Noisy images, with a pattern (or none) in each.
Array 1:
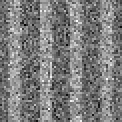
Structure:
vertical stripes
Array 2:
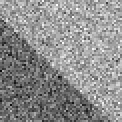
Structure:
a sharp edge
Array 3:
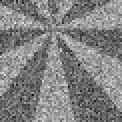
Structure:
spokes from one point
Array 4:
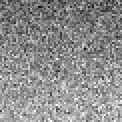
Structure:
a smooth slope
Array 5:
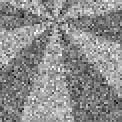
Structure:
spokes from one point
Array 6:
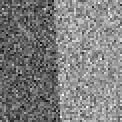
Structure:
a sharp edge
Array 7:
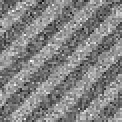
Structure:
diagonal stripes
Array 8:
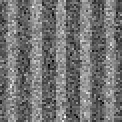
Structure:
vertical stripes
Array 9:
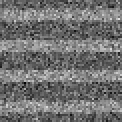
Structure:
horizontal stripes
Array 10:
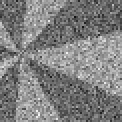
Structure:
spokes from one point
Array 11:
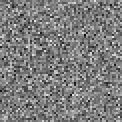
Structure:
only noise
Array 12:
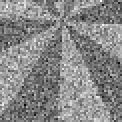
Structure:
spokes from one point
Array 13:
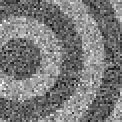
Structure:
rings round one point
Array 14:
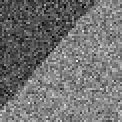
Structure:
a sharp edge
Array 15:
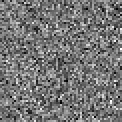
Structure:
only noise
